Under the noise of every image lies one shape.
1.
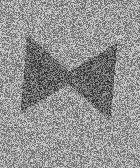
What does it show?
dark bow tie
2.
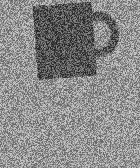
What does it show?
dark cup
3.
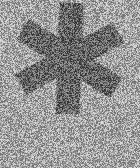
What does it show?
dark asterisk
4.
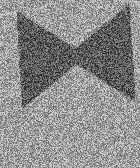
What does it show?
dark bow tie
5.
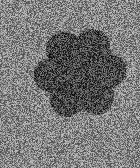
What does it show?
dark flower
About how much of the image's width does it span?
two thirds
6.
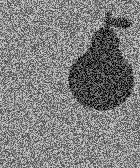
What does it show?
dark pear
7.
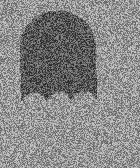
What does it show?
dark ghost
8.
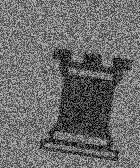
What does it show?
dark chess rook
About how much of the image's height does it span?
two thirds
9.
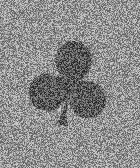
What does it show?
dark club
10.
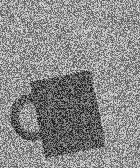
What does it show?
dark cup
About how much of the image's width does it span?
two thirds
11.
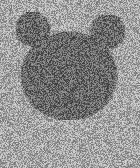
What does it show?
dark bear's head
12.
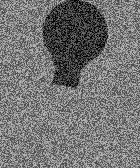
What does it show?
dark light bulb
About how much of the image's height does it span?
half
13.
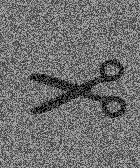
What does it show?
dark pair of scissors
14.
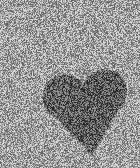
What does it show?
dark heart
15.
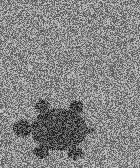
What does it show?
dark turtle
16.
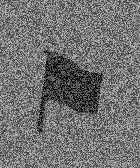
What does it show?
dark flag
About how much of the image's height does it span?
half
